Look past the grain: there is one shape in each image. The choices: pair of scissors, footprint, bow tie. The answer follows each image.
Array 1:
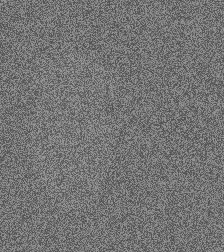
footprint
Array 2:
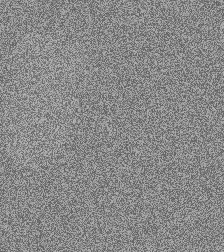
footprint
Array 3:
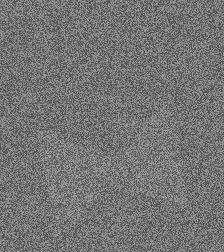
bow tie
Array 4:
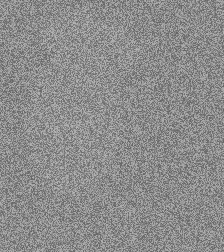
footprint
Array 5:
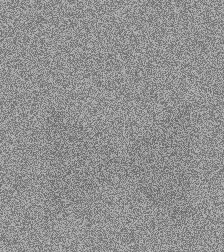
bow tie
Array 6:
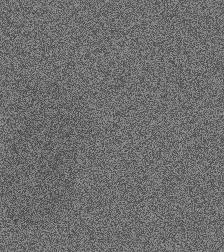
footprint
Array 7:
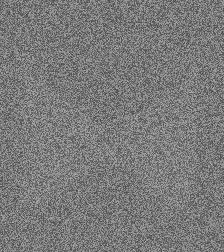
bow tie
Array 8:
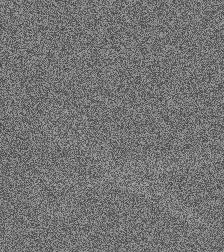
pair of scissors
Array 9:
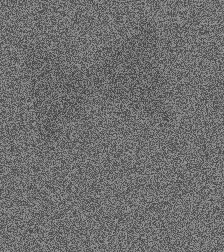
bow tie
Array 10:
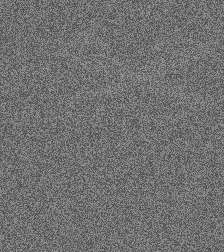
pair of scissors
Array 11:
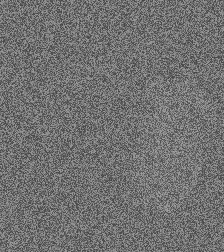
footprint
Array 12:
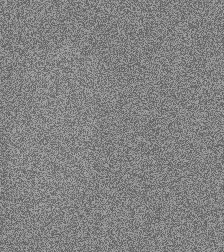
footprint
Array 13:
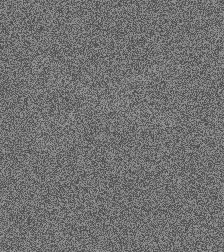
pair of scissors
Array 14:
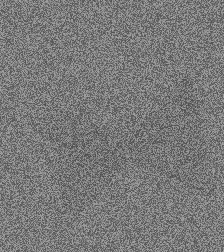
bow tie
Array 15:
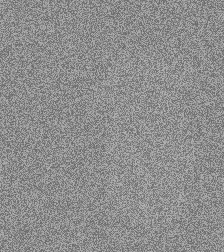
footprint
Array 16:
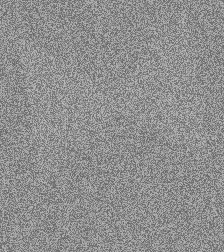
bow tie
